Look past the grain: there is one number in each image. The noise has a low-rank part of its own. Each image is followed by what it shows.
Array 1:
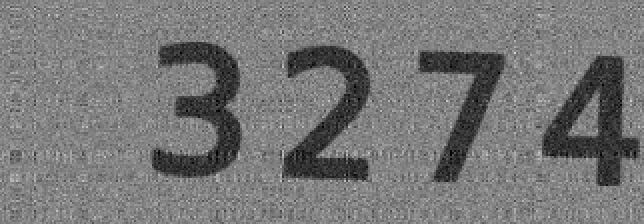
3274
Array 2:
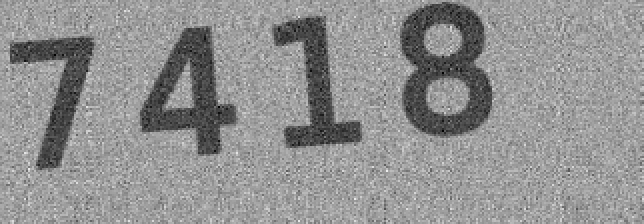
7418
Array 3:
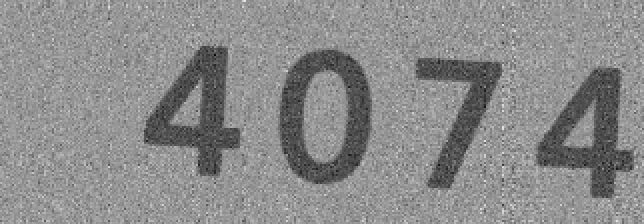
4074
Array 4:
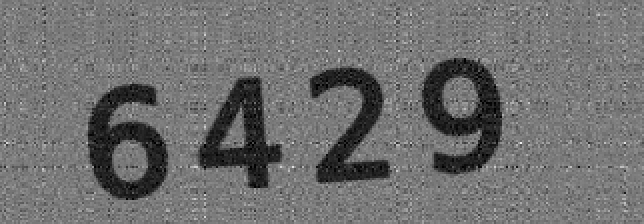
6429
